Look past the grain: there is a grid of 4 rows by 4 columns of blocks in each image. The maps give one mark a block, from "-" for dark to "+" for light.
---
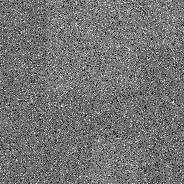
- + + +
- + + -
- - - -
- - + -
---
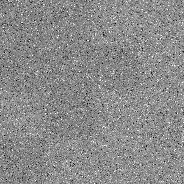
- - + +
- - - +
+ - + +
- + + +
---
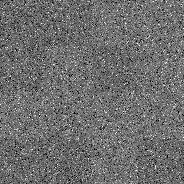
- - + +
- + - +
+ + + +
- - + -
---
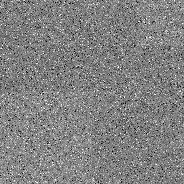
- - - +
- - - -
+ + - -
+ + - -
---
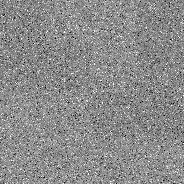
- + + -
- - + -
+ + - -
+ + + +
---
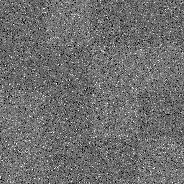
- + - -
- - + +
+ - + -
+ - - +
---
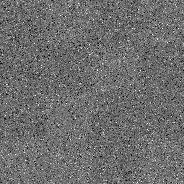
- + - +
- - + -
- + - -
+ + - +
